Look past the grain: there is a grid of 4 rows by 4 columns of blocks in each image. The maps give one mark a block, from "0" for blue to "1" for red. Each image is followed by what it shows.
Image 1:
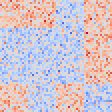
1 1 0 1
0 0 0 1
0 0 0 1
1 0 1 0
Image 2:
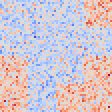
0 0 0 1
0 0 0 0
1 0 0 1
1 0 1 1
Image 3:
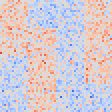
1 0 0 1
1 1 0 1
0 1 0 1
0 1 0 0
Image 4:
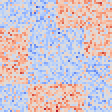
0 0 1 1
1 0 0 1
1 0 0 0
0 1 1 0
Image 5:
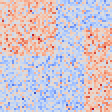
1 1 0 0
1 1 0 1
0 0 0 1
0 0 0 1
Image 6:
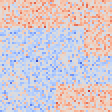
1 1 1 1
0 0 0 1
0 0 0 0
0 0 1 1
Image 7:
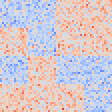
0 0 1 1
1 0 1 1
0 1 0 0
1 1 1 0
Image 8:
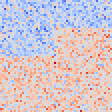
0 0 0 0
0 0 1 1
1 1 1 1
1 1 1 1
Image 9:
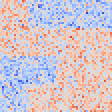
1 0 0 0
1 1 1 1
0 0 1 1
0 1 1 1
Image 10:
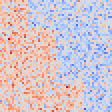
1 0 0 0
1 1 0 0
1 1 0 0
1 1 1 0
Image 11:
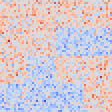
1 1 1 1
1 1 0 0
1 0 1 1
0 0 0 1
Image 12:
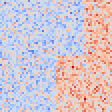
0 0 0 1
0 0 0 1
0 0 1 1
0 0 1 1
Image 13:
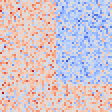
1 1 0 0
1 1 0 0
1 1 0 0
1 1 1 1
